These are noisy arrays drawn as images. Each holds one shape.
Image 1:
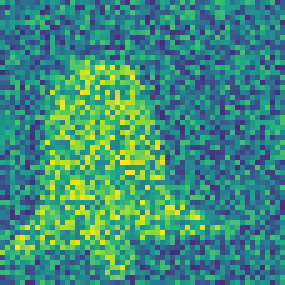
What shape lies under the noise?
bell
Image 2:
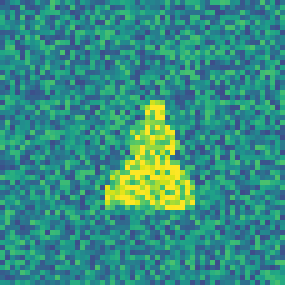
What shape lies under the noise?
chess pawn
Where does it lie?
centre
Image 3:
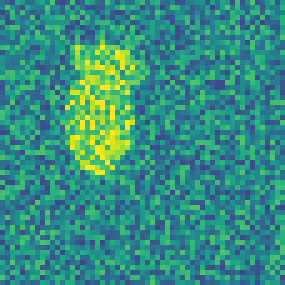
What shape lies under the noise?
footprint
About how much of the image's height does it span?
half
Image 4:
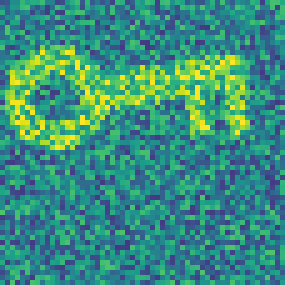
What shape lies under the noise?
key
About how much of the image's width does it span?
nearly all
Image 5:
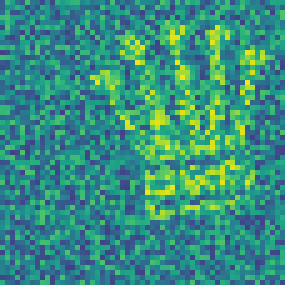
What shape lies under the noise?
chess queen
